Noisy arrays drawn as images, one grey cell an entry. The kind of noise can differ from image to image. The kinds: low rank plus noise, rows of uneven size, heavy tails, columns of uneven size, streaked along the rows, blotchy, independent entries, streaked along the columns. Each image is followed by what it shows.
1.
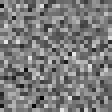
independent entries
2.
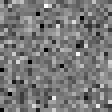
heavy tails
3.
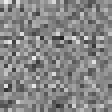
low rank plus noise
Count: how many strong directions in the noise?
three or four
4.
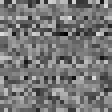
rows of uneven size
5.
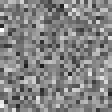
independent entries
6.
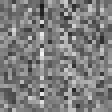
columns of uneven size
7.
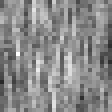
streaked along the columns
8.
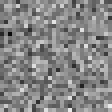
independent entries
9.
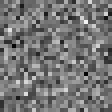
independent entries
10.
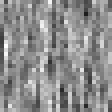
streaked along the columns
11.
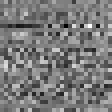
rows of uneven size
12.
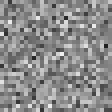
independent entries
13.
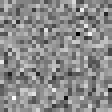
independent entries
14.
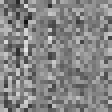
columns of uneven size
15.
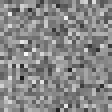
independent entries
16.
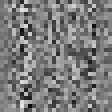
columns of uneven size
